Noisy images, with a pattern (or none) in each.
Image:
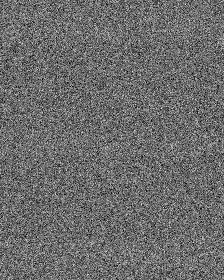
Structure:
bands of rows
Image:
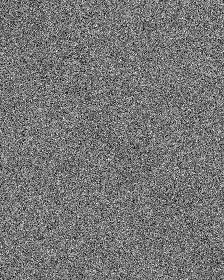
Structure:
blocks along the diagonal
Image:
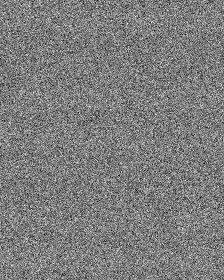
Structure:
bands of rows
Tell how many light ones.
5
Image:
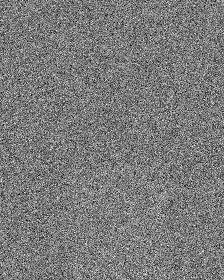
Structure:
one block
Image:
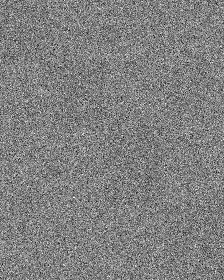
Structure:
blocks along the diagonal
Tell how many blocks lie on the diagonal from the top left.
4
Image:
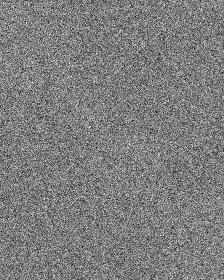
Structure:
blocks along the diagonal
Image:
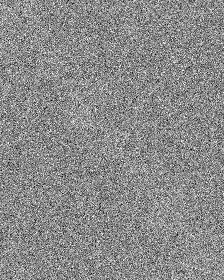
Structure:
blocks along the diagonal
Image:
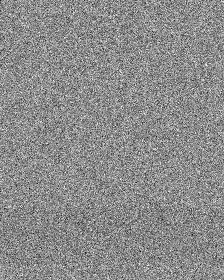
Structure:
one band of rows
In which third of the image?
bottom
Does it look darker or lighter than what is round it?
darker
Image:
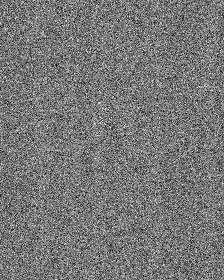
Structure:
bands of columns
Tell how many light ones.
6
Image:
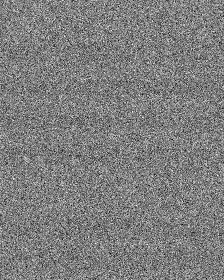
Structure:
bands of rows
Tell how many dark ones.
6
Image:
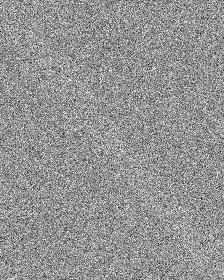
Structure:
a diagonal band
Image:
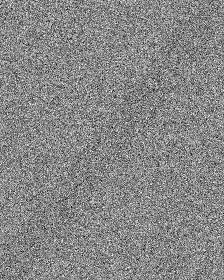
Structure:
a diagonal band
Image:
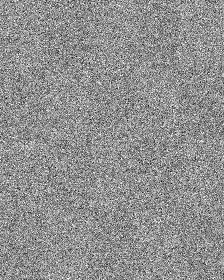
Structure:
a checkerboard
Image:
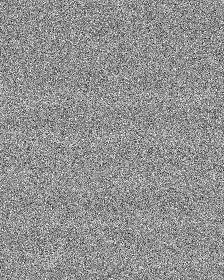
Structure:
bands of rows
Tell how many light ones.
5
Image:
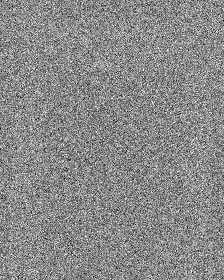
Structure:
bands of rows crossing bands of columns
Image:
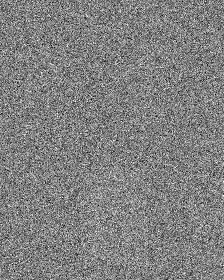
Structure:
one block
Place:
bottom middle
